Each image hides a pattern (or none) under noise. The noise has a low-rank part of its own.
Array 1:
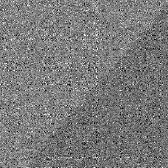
a sharp edge
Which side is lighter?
top left
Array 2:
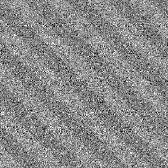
diagonal stripes
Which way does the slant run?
top left to bottom right
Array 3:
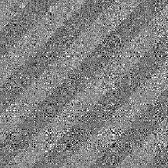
diagonal stripes
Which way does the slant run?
bottom left to top right
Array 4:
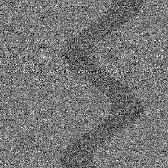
a wavy band
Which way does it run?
top to bottom
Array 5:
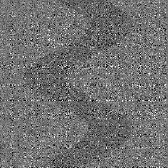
a wavy band
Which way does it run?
top to bottom
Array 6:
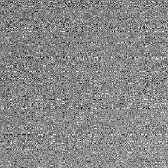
a smooth slope
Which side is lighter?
bottom right
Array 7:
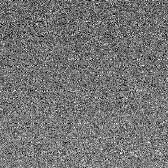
a smooth slope
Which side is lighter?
bottom
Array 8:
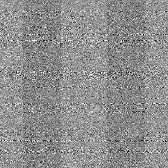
vertical stripes
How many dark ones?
2
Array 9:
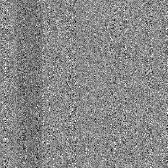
one vertical stripe
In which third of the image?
left
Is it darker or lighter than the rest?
darker
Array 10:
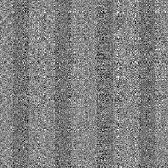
vertical stripes
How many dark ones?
4
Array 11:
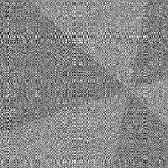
spokes from one point
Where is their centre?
middle right
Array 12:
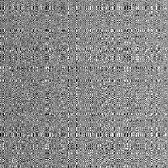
a smooth slope
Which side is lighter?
right
